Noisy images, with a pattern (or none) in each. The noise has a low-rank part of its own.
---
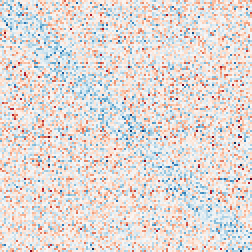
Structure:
a diagonal band
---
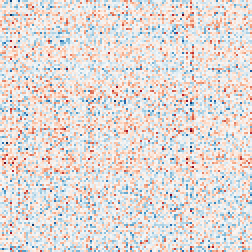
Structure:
bands of rows
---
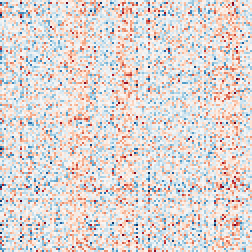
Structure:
bands of columns
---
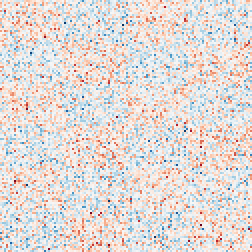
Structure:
a checkerboard
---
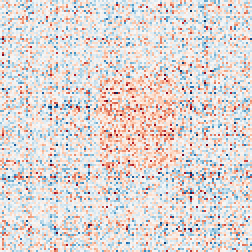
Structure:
one block
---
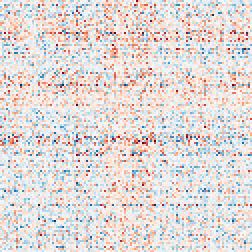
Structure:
bands of rows crossing bands of columns
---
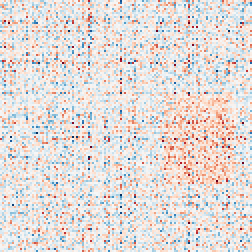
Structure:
one block
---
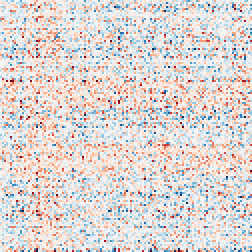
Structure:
bands of rows crossing bands of columns
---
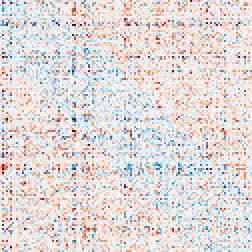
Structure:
a diagonal band
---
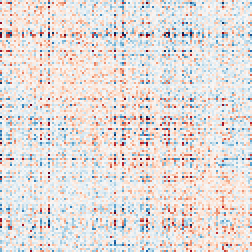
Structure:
a diagonal band
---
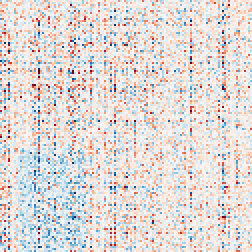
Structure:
one block
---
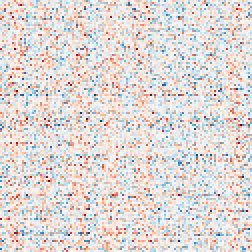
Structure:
bands of columns
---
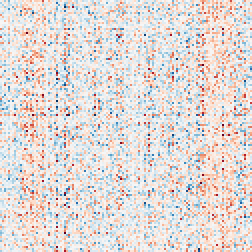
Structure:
bands of columns
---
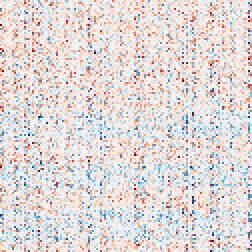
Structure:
bands of rows
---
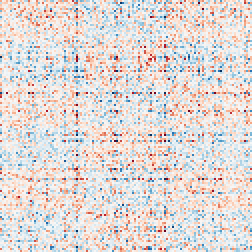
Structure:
a checkerboard
